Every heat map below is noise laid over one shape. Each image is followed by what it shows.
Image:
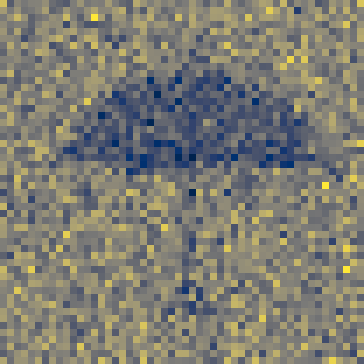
dark umbrella
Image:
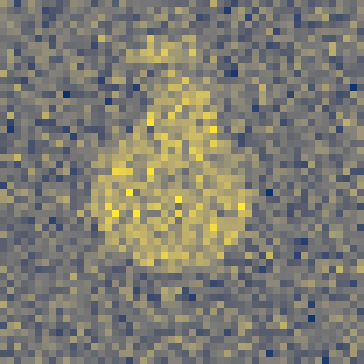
light pear
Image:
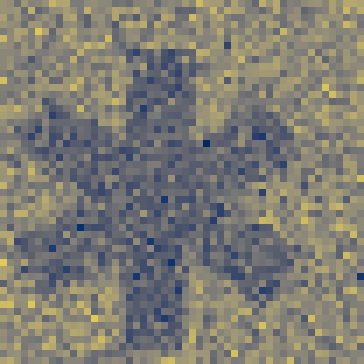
dark asterisk
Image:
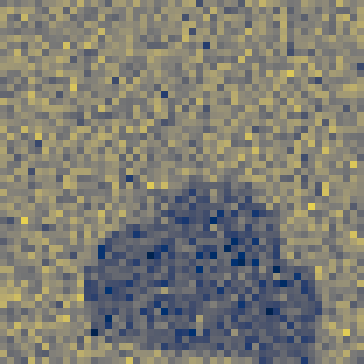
dark cloud
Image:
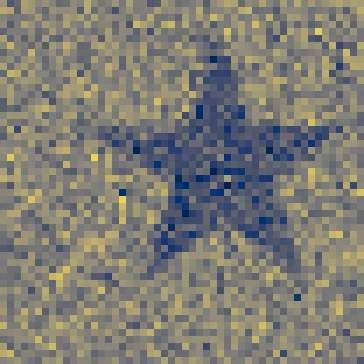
dark star
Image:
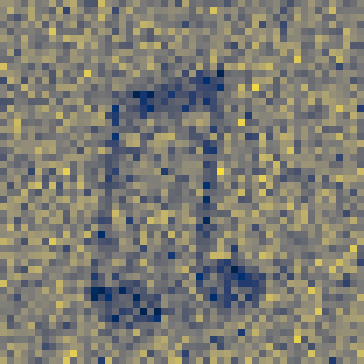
dark pair of musical notes
